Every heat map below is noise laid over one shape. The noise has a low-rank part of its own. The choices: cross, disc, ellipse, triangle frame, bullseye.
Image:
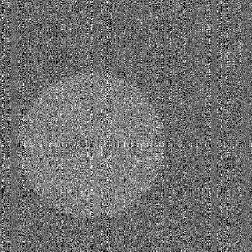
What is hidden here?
light disc
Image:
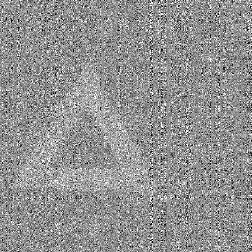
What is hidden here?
light triangle frame
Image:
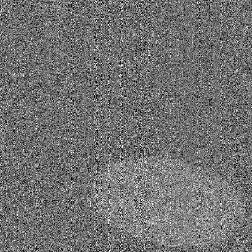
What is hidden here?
light ellipse
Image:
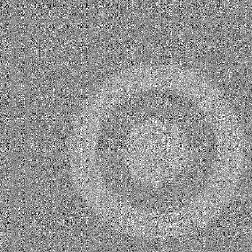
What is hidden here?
light bullseye
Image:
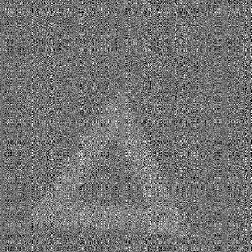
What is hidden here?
light triangle frame
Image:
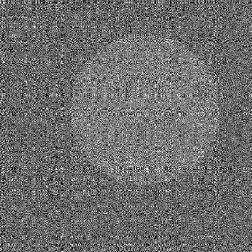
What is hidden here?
light disc
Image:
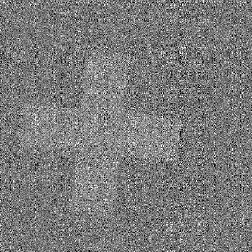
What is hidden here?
light cross
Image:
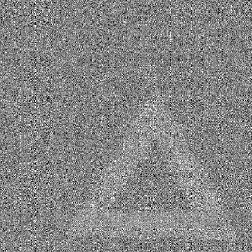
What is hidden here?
light triangle frame
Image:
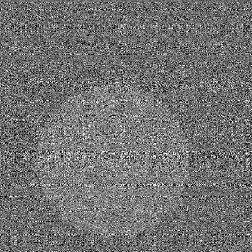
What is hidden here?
light disc
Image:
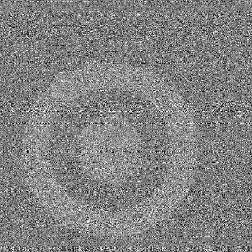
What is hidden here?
light bullseye
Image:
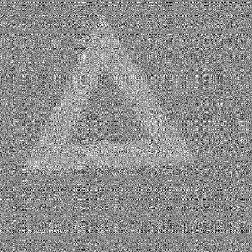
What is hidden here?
light triangle frame
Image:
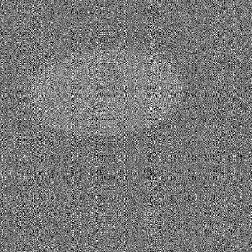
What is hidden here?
light ellipse
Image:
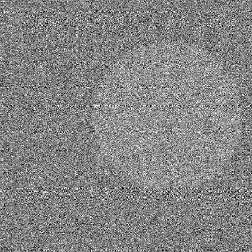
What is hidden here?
light disc
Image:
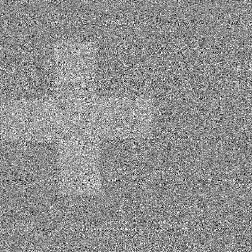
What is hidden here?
light cross
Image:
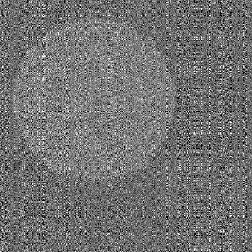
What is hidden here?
light disc
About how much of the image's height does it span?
two thirds
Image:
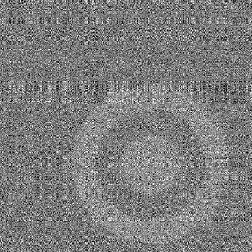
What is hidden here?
light bullseye
